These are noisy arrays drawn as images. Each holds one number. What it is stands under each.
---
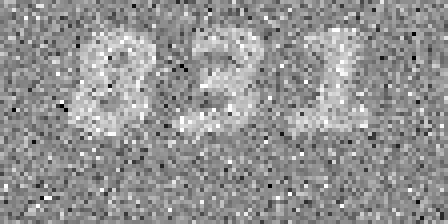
831
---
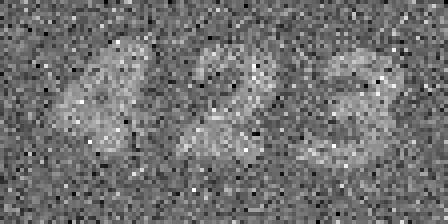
423
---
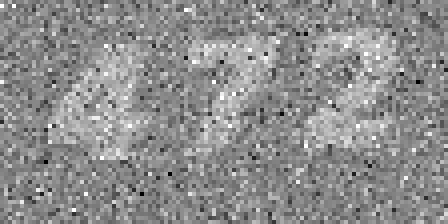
472
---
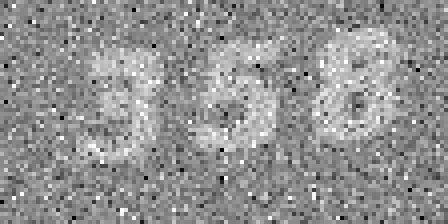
358
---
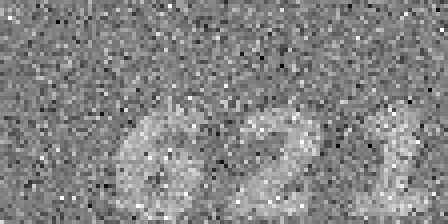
621
